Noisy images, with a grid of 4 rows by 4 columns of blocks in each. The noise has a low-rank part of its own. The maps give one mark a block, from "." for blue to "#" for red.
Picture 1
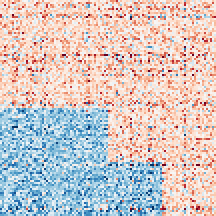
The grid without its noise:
# # # #
# # # #
. . # #
. . . #
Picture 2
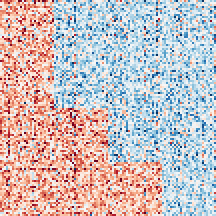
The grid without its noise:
# . . .
# . . .
# # . .
# # # .
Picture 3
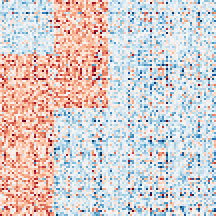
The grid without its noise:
. # . .
# # . .
# . . .
# . . .
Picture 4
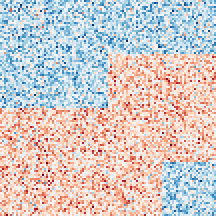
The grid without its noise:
. . . .
. . # #
# # # #
# # # .
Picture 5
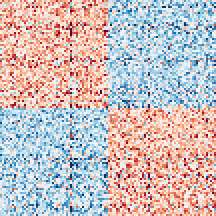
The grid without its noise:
# # . .
# # . .
. . # #
. . # #
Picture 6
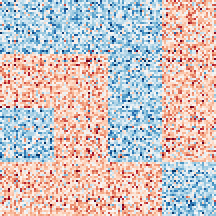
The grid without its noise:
. . . #
# # . #
. # . #
# # # .
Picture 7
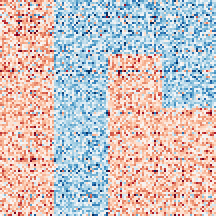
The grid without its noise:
# . . .
# . # .
# . # #
# . # #
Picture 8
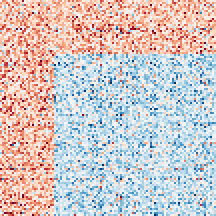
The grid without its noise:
# # # #
# . . .
# . . .
# . . .
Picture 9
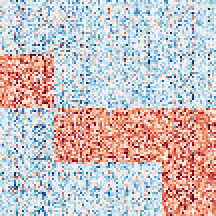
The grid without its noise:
. . . .
# . . .
. # # #
. . . #
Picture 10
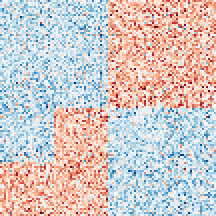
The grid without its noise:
. . # #
. . # #
. # . .
# # . .
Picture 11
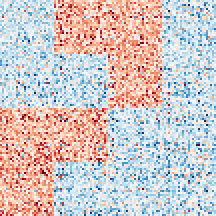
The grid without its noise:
. # # .
. . # .
# # . .
# . . .
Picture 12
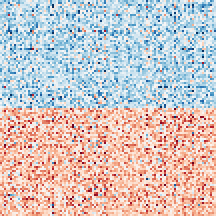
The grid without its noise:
. . . .
. . . .
# # # #
# # # #
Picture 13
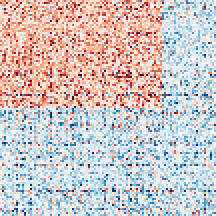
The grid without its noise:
# # # .
# # # .
. . . .
. . . .
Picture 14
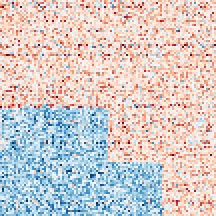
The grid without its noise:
# # # #
# # # #
. . # #
. . . #
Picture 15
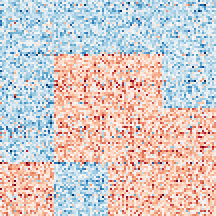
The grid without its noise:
. . . .
. # # .
. # # #
# . # #
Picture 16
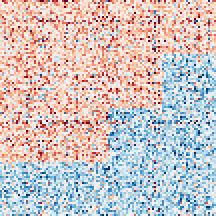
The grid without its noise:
# # # #
# # # .
# # . .
. . . .
